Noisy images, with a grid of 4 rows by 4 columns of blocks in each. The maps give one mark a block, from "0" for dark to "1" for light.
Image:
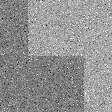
0111
0111
0001
0001
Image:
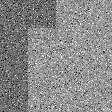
0011
0111
0111
0111
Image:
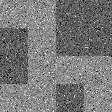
1100
0100
0111
1101
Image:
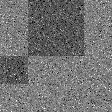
1001
1001
0111
1111
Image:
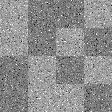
1001
1010
0101
0110
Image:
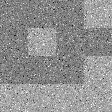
0001
0100
0001
1111
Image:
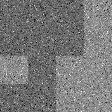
0001
0001
1011
0011
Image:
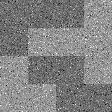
0001
0111
1001
1100
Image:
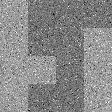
1000
1001
1101
1001
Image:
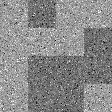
1011
1110
1000
1001
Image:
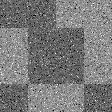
0011
1001
1001
0110
